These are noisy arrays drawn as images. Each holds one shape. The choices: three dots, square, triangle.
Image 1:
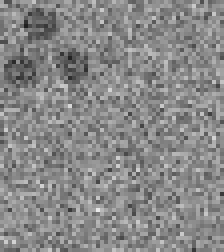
three dots
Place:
top left
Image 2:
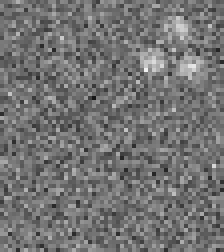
three dots
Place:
top right
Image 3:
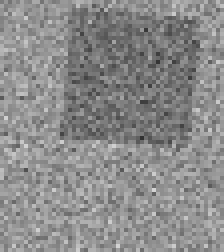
square
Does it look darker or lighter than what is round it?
darker
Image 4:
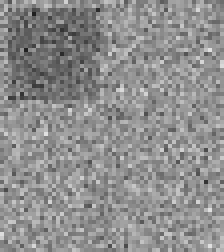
square
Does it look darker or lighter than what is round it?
darker
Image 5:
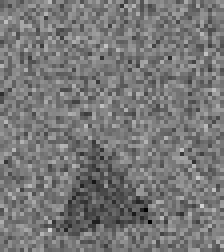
triangle
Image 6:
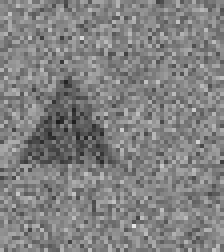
triangle
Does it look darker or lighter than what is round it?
darker
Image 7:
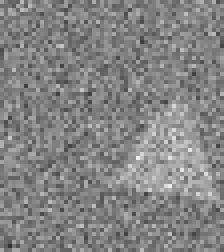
triangle
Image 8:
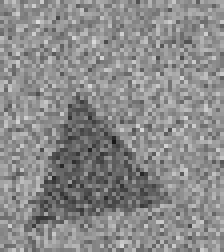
triangle
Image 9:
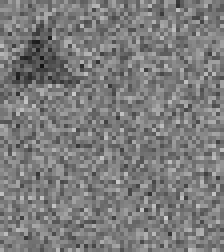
triangle
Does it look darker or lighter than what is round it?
darker
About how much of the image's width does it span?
a third
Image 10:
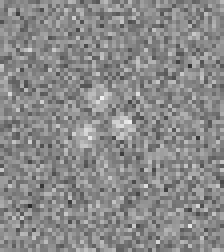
three dots
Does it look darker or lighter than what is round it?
lighter
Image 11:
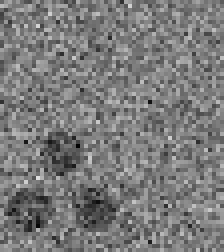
three dots
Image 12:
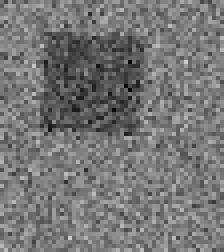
square
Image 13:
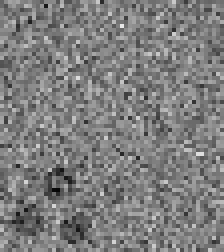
three dots
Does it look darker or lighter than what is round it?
darker
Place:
bottom left
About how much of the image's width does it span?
a third
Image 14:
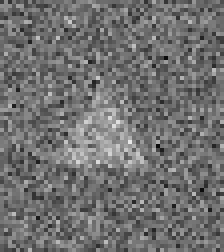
triangle
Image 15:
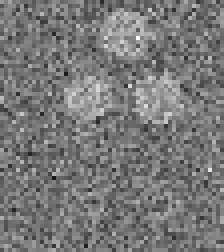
three dots
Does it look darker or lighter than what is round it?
lighter
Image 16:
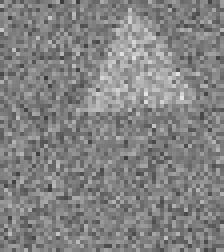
triangle
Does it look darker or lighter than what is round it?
lighter
